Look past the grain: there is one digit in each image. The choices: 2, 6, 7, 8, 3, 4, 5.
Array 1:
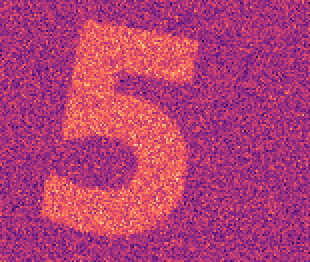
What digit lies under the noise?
5
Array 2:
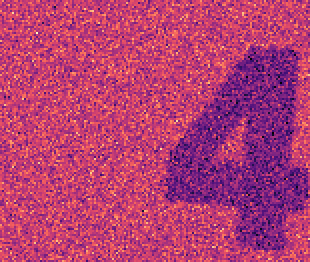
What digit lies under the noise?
4
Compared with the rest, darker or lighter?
darker
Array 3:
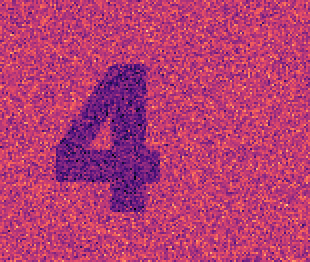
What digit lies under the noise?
4
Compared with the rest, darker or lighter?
darker
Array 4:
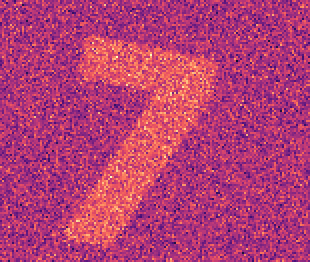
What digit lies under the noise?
7
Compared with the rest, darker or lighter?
lighter
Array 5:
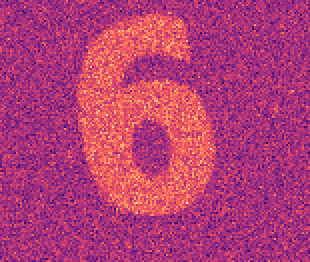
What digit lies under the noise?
6
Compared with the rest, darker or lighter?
lighter
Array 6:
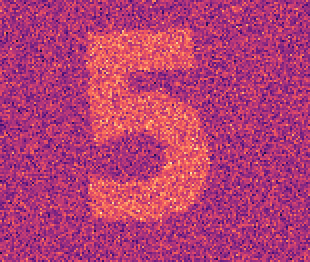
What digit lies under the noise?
5
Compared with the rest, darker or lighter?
lighter
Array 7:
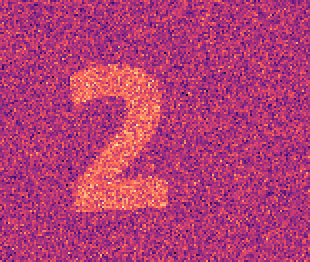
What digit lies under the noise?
2
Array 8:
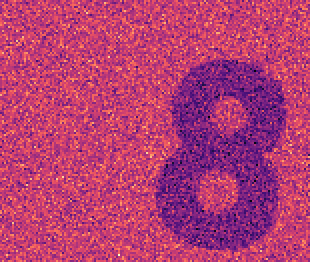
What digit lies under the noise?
8
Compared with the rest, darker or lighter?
darker
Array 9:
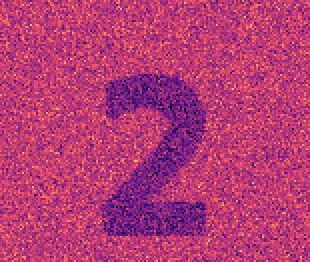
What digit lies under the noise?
2
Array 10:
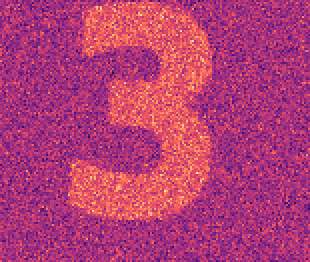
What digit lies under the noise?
3
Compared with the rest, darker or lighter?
lighter
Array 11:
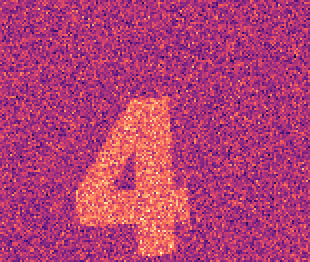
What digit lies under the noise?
4
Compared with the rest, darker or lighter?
lighter
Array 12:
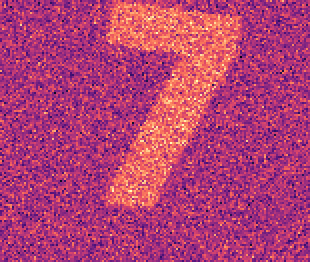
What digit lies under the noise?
7
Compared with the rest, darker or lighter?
lighter
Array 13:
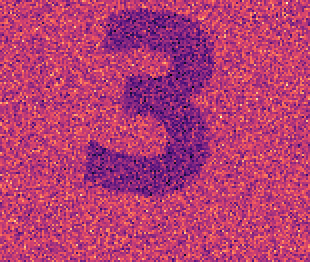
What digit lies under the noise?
3
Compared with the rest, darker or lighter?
darker
